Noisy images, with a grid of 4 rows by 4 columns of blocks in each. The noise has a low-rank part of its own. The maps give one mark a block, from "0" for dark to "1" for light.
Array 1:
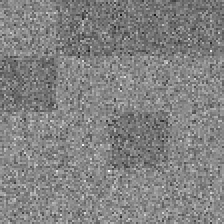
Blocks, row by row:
1 0 0 0
0 1 1 1
1 1 0 1
1 1 1 1
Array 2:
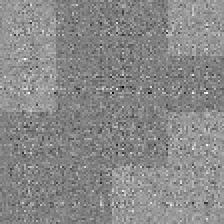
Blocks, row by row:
1 0 0 1
1 0 0 0
0 0 0 1
0 0 1 1
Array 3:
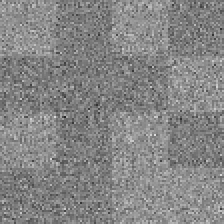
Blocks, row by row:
1 0 1 0
0 0 0 1
1 0 1 0
0 0 1 1
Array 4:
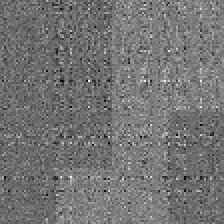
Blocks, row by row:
0 0 1 1
0 0 1 1
0 0 1 0
0 1 1 0
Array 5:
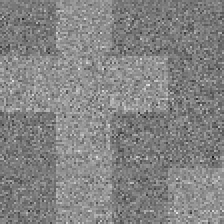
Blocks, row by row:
0 1 0 0
1 1 1 0
0 1 0 0
0 1 0 1
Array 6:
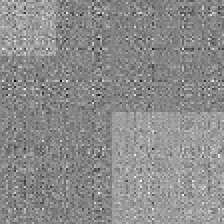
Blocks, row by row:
1 0 0 0
0 0 0 0
0 0 1 1
0 0 1 1
